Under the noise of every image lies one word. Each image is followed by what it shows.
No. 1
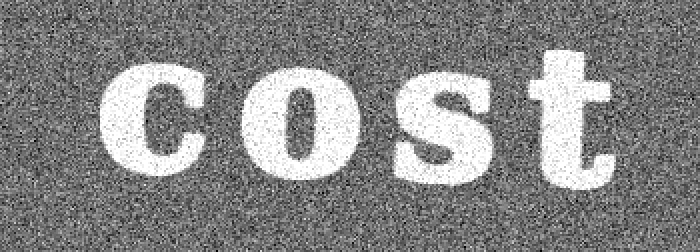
cost
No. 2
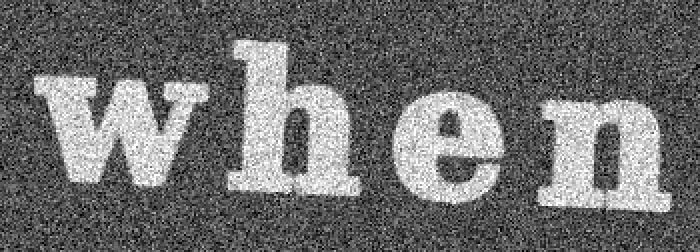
when
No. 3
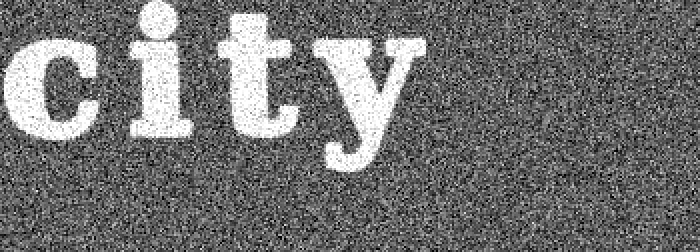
city
